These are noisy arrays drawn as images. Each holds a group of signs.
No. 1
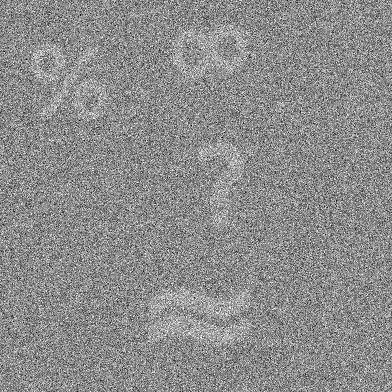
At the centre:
question mark
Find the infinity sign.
top middle
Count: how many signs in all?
4
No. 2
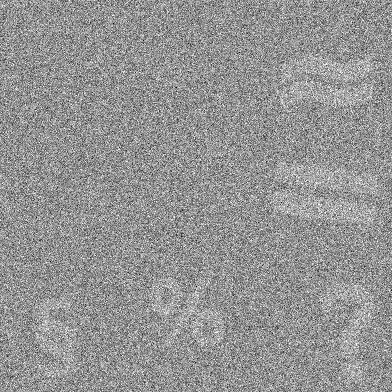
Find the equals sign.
middle right
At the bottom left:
section sign
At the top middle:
nothing
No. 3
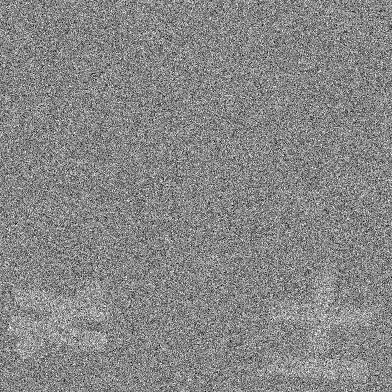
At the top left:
nothing
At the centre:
nothing
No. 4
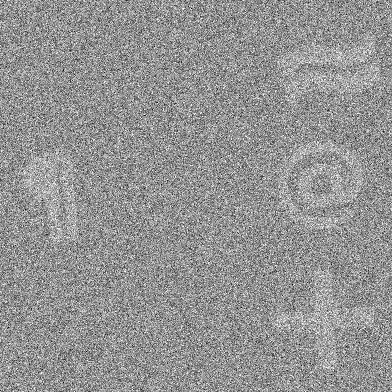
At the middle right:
at sign
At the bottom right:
plus sign
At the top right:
approximately sign
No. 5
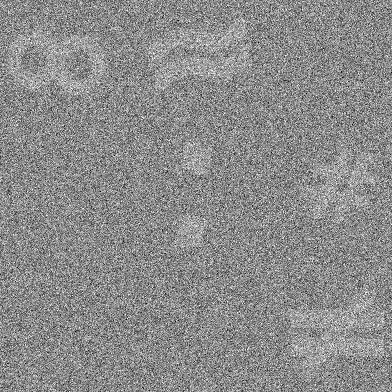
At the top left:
infinity sign
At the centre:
colon
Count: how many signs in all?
5
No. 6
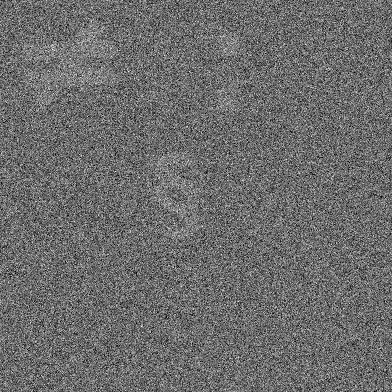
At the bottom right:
nothing
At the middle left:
nothing
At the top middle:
colon
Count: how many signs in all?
3
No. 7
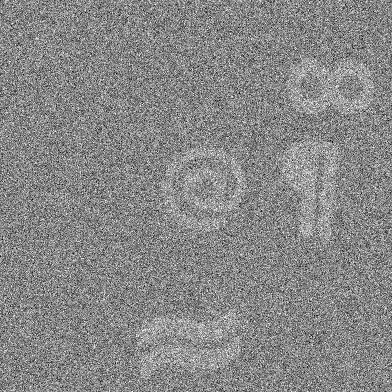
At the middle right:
pilcrow
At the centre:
at sign
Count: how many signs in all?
4
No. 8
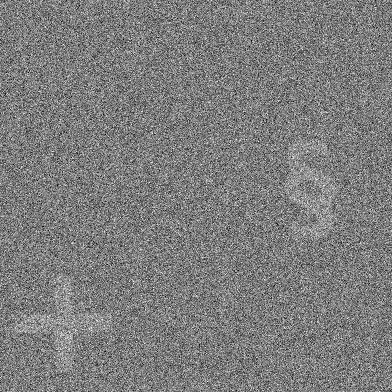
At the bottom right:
nothing
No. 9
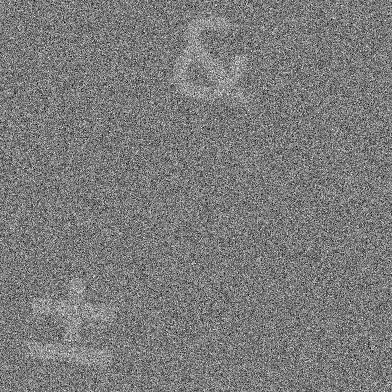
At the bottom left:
plus-minus sign
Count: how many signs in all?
2
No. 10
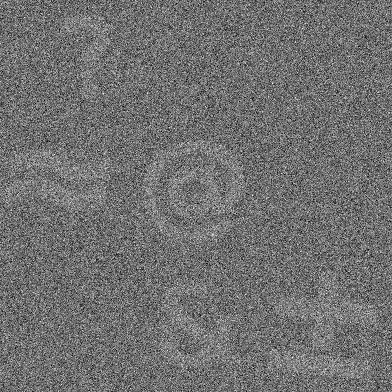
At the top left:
question mark
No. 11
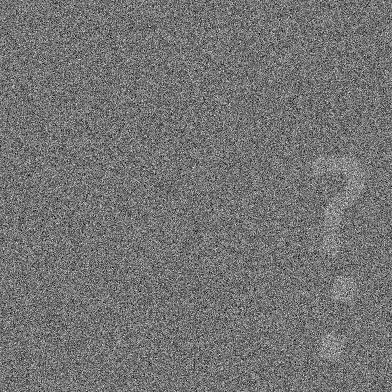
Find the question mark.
middle right
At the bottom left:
nothing
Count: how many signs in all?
2
